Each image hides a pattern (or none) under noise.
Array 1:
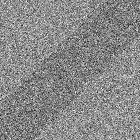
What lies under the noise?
a diagonal band
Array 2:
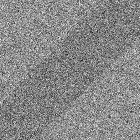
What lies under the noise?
a diagonal band
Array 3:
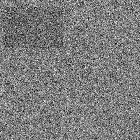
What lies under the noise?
one block
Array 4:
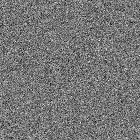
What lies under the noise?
only noise
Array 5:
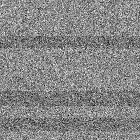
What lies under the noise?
bands of rows
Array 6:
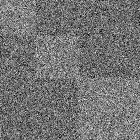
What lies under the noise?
blocks along the diagonal
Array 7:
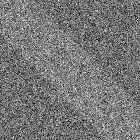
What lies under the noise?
a diagonal band
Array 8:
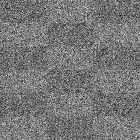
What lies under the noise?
a checkerboard
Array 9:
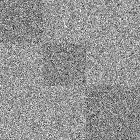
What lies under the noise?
blocks along the diagonal
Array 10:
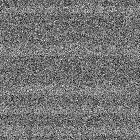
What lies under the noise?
bands of rows
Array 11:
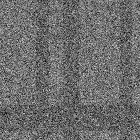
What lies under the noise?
bands of rows crossing bands of columns
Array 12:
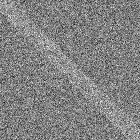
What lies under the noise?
a diagonal band
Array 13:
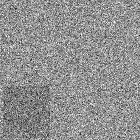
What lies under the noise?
one block
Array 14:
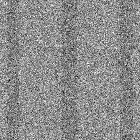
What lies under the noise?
bands of columns
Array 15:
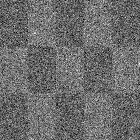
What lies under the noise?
a checkerboard
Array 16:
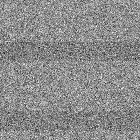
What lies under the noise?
bands of rows
